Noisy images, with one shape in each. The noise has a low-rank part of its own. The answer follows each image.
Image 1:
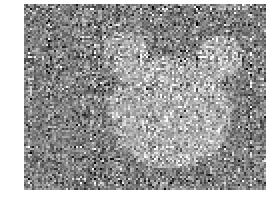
light bear's head
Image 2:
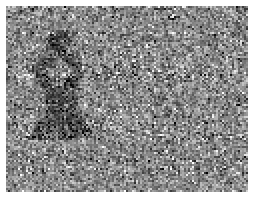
dark chess bishop
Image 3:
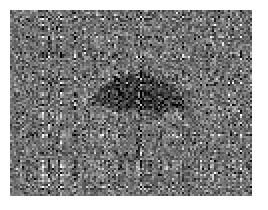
dark umbrella
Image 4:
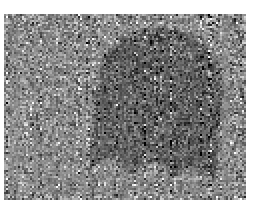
dark ghost
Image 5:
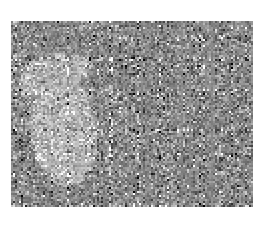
light footprint
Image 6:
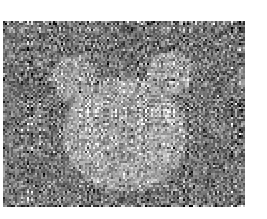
light bear's head
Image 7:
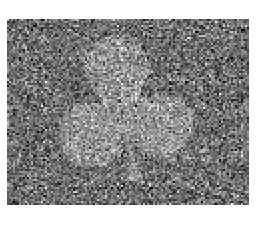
light club
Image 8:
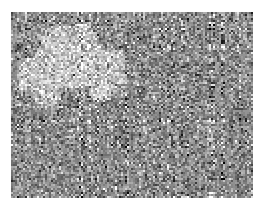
light car
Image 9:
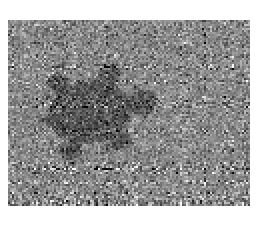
dark turtle
